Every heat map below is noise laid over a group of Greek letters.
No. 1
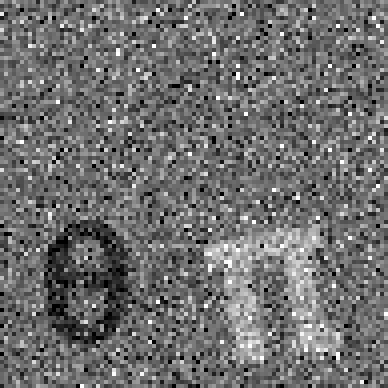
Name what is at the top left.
nothing
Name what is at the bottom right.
pi
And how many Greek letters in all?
2
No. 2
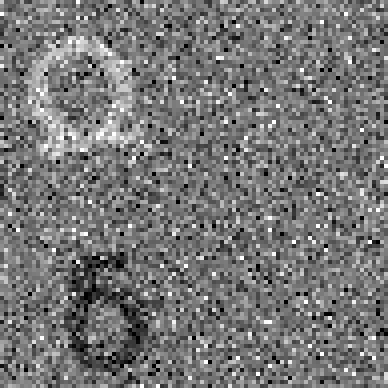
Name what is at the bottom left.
delta
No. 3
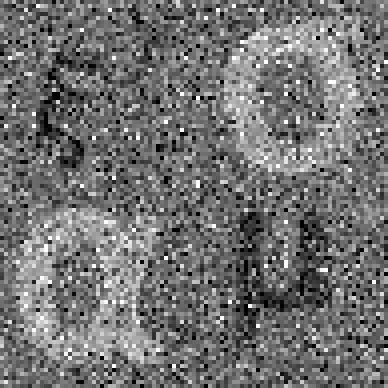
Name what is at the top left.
xi
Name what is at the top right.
sigma
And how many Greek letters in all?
4
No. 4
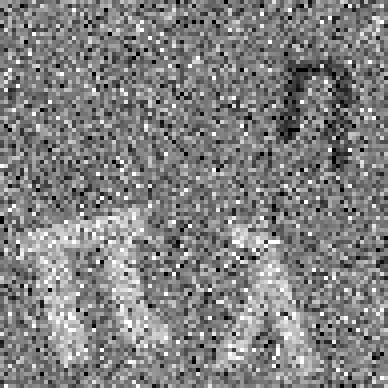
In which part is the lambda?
bottom right
